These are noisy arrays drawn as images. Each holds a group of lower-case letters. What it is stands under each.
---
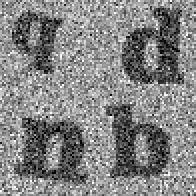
top left: q; top right: d; bottom left: n; bottom right: b
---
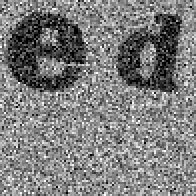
top left: e; top right: d
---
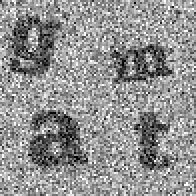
top left: g; top right: m; bottom left: a; bottom right: t
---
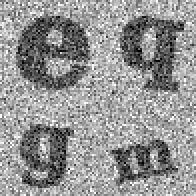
top left: e; top right: q; bottom left: g; bottom right: m
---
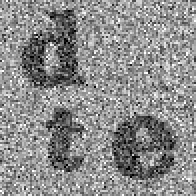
top left: d; bottom left: t; bottom right: e
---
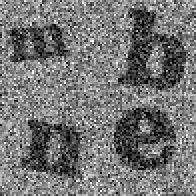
top left: m; top right: b; bottom left: n; bottom right: e
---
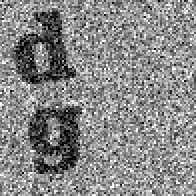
top left: d; bottom left: g
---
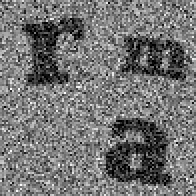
top left: r; top right: m; bottom right: a
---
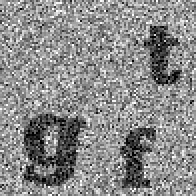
top right: t; bottom left: g; bottom right: f
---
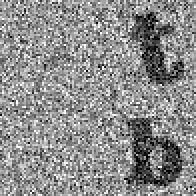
top right: t; bottom right: b
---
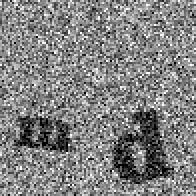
bottom left: m; bottom right: d
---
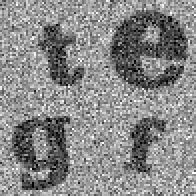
top left: t; top right: e; bottom left: g; bottom right: f
